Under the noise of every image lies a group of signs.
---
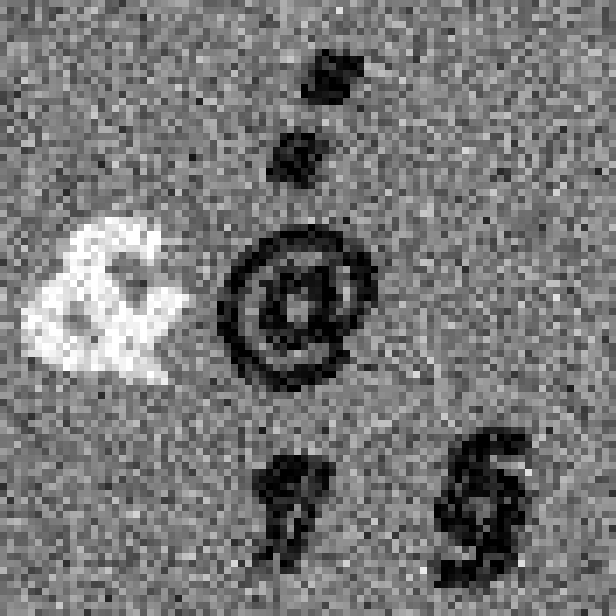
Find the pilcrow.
bottom middle
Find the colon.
top middle
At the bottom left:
nothing
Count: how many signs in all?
5
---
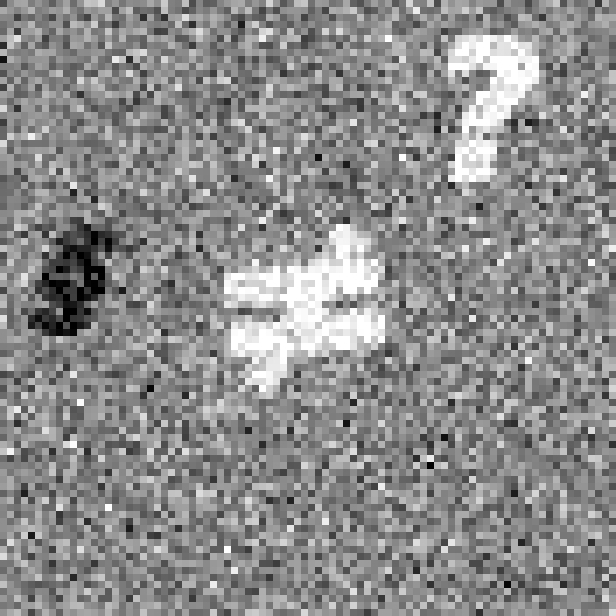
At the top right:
question mark
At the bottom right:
nothing
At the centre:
not-equal sign
